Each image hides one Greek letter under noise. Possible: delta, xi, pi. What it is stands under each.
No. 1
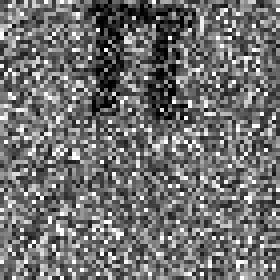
pi
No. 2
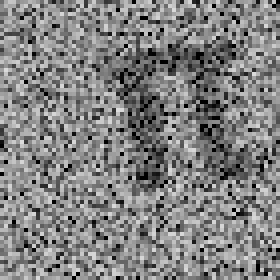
pi
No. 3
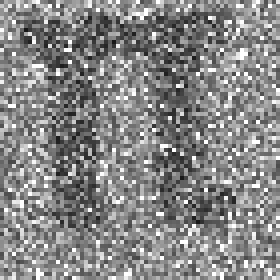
pi
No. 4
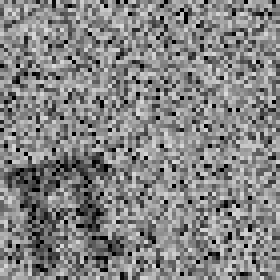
pi
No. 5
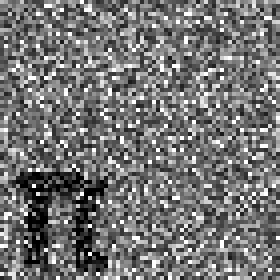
pi
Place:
bottom left
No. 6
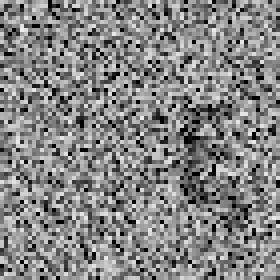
xi
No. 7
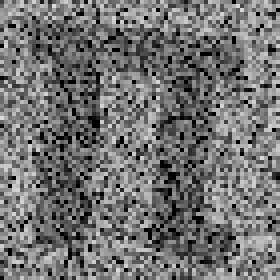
pi
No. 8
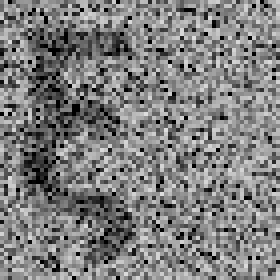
xi
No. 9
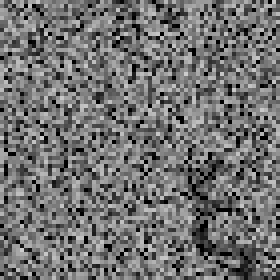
xi
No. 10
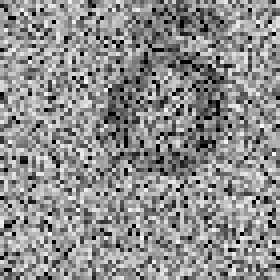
delta
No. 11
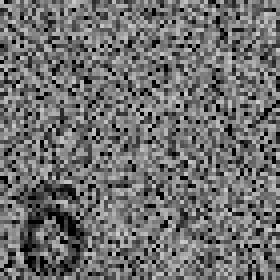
delta
